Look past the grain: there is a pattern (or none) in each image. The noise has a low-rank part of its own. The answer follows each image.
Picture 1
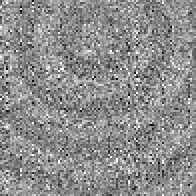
rings round one point
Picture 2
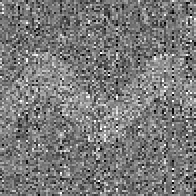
a wavy band
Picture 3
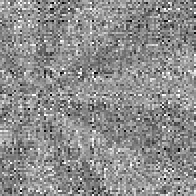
spokes from one point
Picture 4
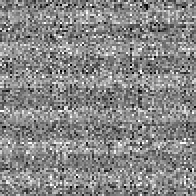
horizontal stripes
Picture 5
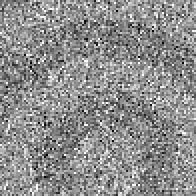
rings round one point
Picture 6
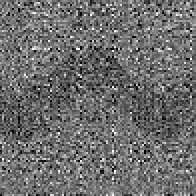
a wavy band
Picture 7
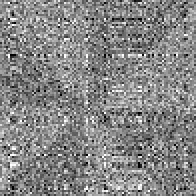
spokes from one point
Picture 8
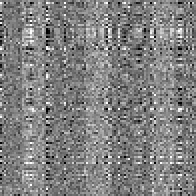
vertical stripes
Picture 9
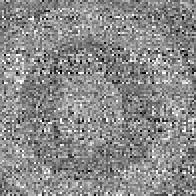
rings round one point
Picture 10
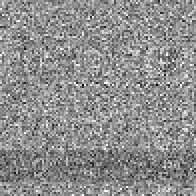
one horizontal stripe
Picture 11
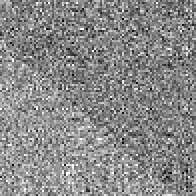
a sharp edge
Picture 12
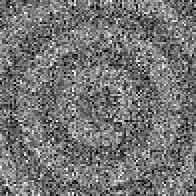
rings round one point
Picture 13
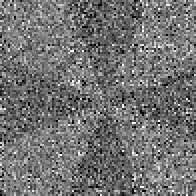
spokes from one point
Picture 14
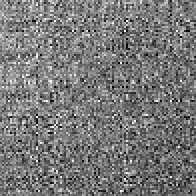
a smooth slope
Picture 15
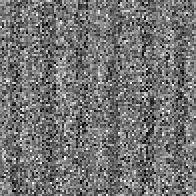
vertical stripes
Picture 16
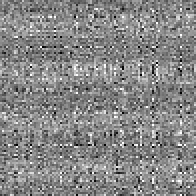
horizontal stripes
